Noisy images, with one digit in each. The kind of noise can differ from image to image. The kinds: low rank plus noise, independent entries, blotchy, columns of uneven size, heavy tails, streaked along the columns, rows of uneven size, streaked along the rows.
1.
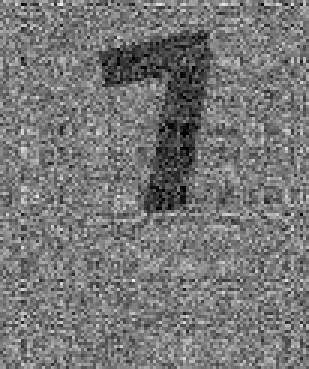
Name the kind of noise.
low rank plus noise
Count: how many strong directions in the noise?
one
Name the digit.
7
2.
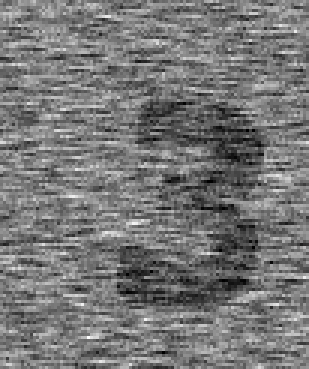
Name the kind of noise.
streaked along the rows
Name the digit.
3
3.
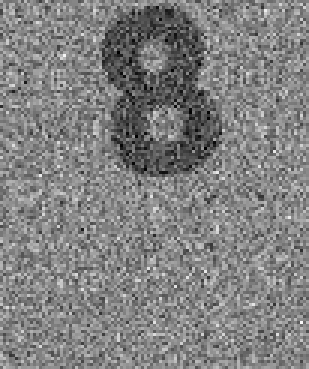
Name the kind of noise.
low rank plus noise
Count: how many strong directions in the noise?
five to eight
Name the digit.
8
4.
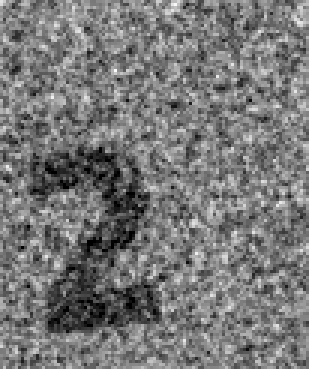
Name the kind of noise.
blotchy
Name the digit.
2
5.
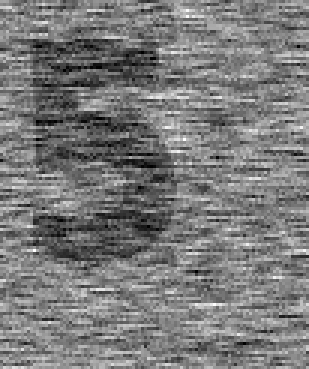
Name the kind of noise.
streaked along the rows
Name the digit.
5
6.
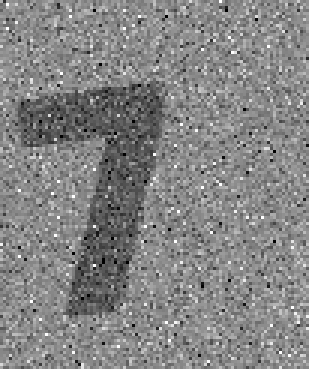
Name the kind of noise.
heavy tails
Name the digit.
7
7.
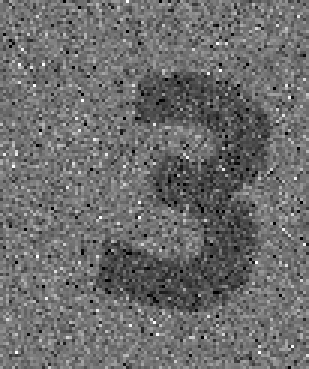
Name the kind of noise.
heavy tails
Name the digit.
3
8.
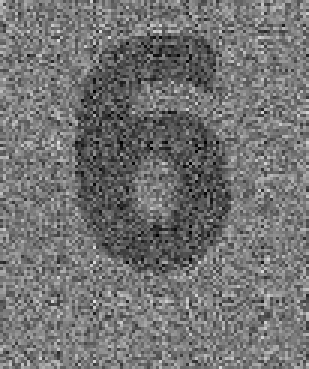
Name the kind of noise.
low rank plus noise
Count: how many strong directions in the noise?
two
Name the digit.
6
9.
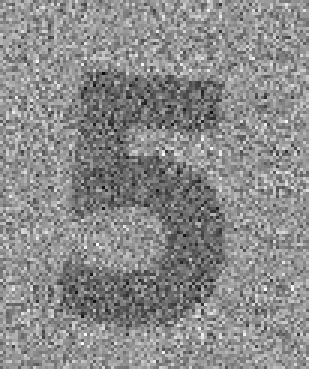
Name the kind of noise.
low rank plus noise
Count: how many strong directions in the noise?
two
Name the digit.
5
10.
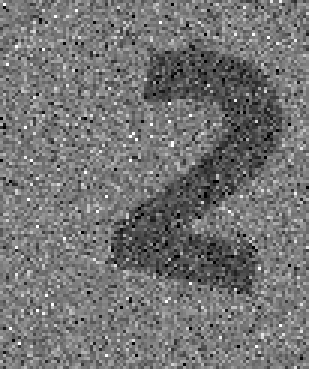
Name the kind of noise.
heavy tails
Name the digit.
2
